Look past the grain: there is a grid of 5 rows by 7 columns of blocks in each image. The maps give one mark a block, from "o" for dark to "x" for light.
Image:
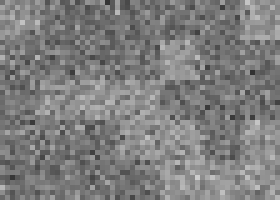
xooooox
ooooxoo
oxxxooo
oooxxox
ooooxxx
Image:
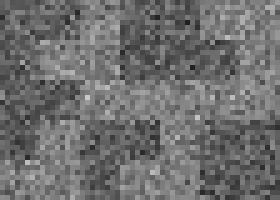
ooxooxx
oxxooox
ooxxxxx
oxooxoo
xxoxxoo
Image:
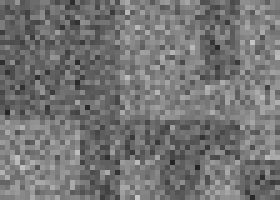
oooxxox
oooxxox
oooxxxx
xxoooox
xxoxoxo
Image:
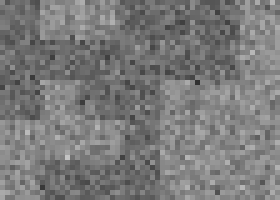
oxxooox
oooooox
oxooxxx
xxxoxxx
xoooxxx
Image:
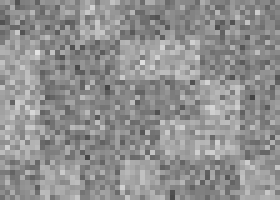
ooxoooo
xooxxoo
xooooxo
xoooxxo
oxoxoox
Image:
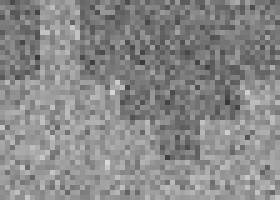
oxooooo
oxooooo
xxxooox
xxxxoxx
xxxxxxx
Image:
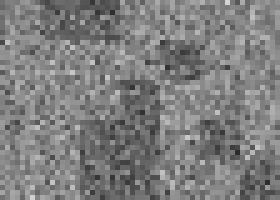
xooxxxx
xxxxoxx
xxxoxxx
xxooxox
xxooxxo
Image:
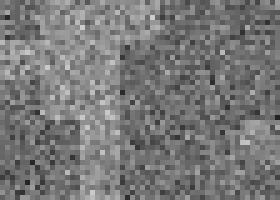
oxxxooo
xxxoooo
oxxoooo
ooxooox
ooxoooo
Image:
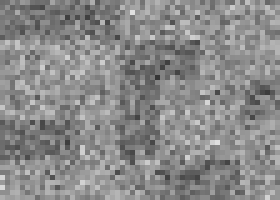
oooxxxx
xxxooxx
xxxoxxo
ooxoxxx
xxxxoox
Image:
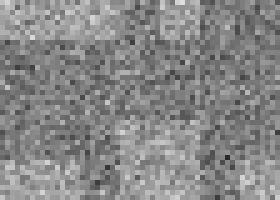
xxxoxoo
ooooooo
ooooooo
oooxxoo
xxoxxox
